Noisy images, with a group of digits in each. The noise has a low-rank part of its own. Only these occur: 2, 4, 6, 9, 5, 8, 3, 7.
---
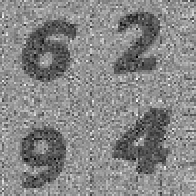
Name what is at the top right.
2
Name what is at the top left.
6
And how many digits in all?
4
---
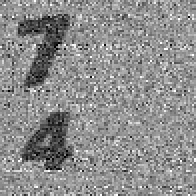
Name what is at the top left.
7
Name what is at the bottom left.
4
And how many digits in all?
2
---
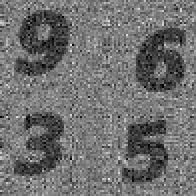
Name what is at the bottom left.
3
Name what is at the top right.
6
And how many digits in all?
4
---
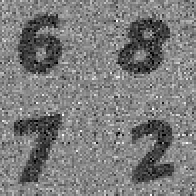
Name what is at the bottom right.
2
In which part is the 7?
bottom left
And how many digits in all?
4
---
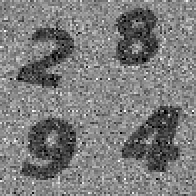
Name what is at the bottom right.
4
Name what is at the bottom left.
9
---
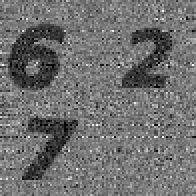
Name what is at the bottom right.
nothing
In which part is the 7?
bottom left
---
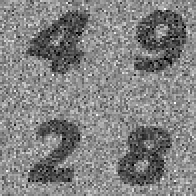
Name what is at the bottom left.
2
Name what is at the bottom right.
8
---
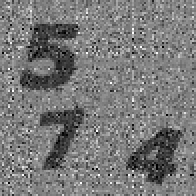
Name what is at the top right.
nothing
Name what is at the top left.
5
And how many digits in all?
3
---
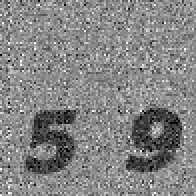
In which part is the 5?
bottom left
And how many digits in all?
2
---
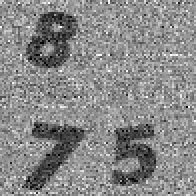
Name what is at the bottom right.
5
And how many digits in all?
3
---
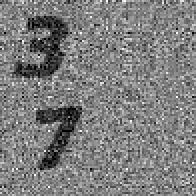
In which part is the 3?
top left
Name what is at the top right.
nothing
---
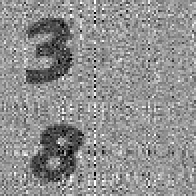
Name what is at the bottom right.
nothing
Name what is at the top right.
nothing
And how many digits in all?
2
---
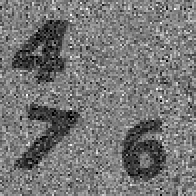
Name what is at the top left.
4
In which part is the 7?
bottom left
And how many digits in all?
3
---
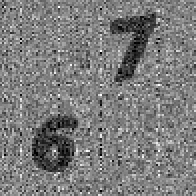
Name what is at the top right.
7
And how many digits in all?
2
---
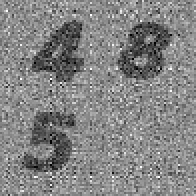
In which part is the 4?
top left
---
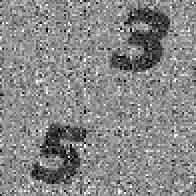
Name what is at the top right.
3
